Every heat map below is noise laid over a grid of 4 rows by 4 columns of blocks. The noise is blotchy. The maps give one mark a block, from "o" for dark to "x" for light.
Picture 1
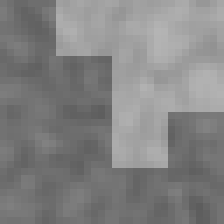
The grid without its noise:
o x x x
o o x x
o o x o
o o o o
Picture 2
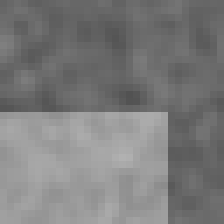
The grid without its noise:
o o o o
o o o o
x x x o
x x x o
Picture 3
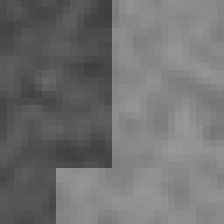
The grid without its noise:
o o x x
o o x x
o o x x
o x x x
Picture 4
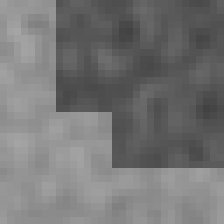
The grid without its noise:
x o o o
x o o o
x x o o
x x x x
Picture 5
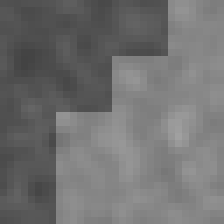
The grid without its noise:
o o o x
o o x x
o x x x
o x x x
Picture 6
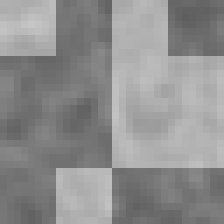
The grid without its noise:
x o x o
o o x x
o o x x
o x o o
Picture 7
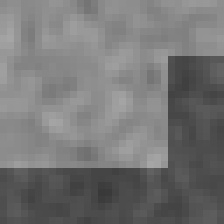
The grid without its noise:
x x x x
x x x o
x x x o
o o o o
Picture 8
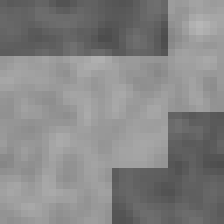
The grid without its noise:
o o o x
x x x x
x x x o
x x o o
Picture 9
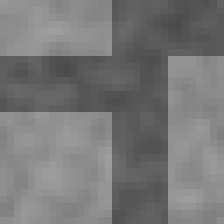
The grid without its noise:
x x o o
o o o x
x x o x
x x o x
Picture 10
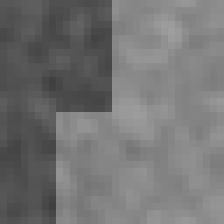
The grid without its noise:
o o x x
o o x x
o x x x
o x x x
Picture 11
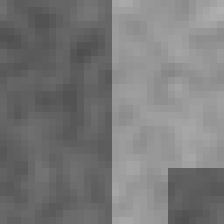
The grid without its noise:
o o x x
o o x x
o o x x
o o x o
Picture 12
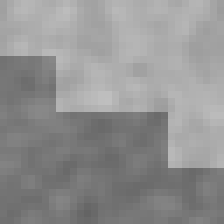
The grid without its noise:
x x x x
o x x x
o o o x
o o o o
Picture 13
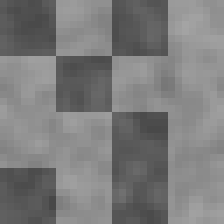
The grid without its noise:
o x o x
x o x x
x x o x
o x o x
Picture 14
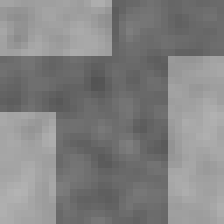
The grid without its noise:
x x o o
o o o x
x o o x
x o o x
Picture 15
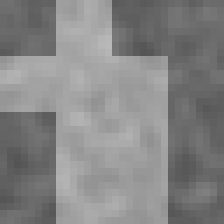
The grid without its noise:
o x o o
x x x o
o x x o
o x x o
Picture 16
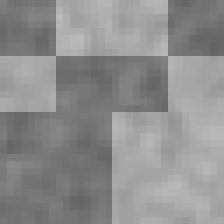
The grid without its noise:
o x x o
x o o x
o o x x
o o x x
